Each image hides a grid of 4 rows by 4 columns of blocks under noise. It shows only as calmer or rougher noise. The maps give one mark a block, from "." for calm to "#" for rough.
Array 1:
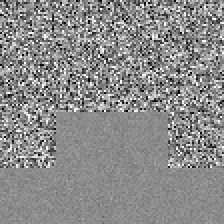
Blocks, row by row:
# # # #
# # # #
# . . #
. . . .
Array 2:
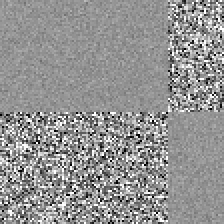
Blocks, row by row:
. . . #
. . . #
# # # .
# # # .
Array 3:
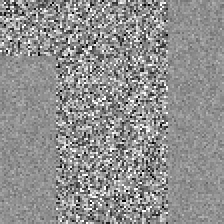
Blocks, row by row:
# # # .
. # # .
. # # .
. # # .
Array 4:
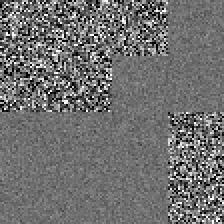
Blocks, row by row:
# # # .
# # . .
. . . #
. . . #
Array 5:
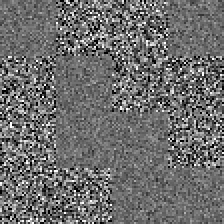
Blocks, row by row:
. # # .
# . # #
# . . #
# # . .
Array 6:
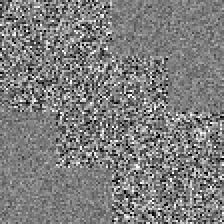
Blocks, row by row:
# # . .
# # # .
. # # #
. . # #
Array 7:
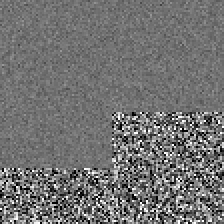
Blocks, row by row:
. . . .
. . . .
. . # #
# # # #
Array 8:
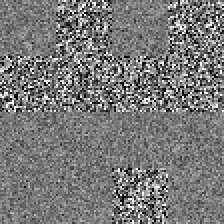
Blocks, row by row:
. # . #
# # # #
. . . .
. . # .
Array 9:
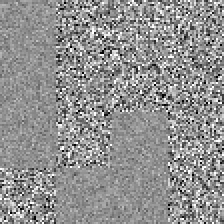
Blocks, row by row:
. # # #
. # # #
. # . #
# . . #
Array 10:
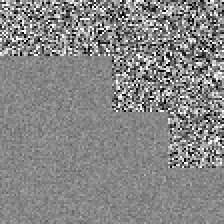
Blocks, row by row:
# # # #
. . # #
. . . #
. . . .
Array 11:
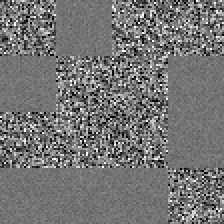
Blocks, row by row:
# . # #
. # # .
# # # .
. . . #
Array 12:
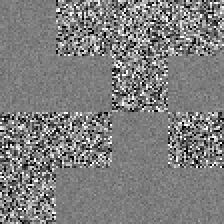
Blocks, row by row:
. # # #
. . # .
# # . #
# . . .
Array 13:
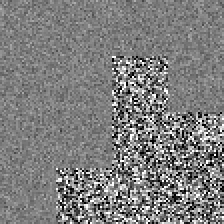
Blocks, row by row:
. . . .
. . # .
. . # #
. # # #
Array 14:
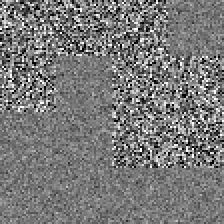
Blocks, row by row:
# # # .
# . # #
. . # #
. . . .
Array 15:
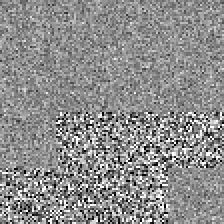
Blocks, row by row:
. . . .
. . . .
. # # #
# # # .
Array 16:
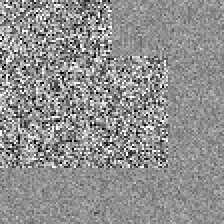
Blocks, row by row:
# # . .
# # # .
# # # .
. . . .
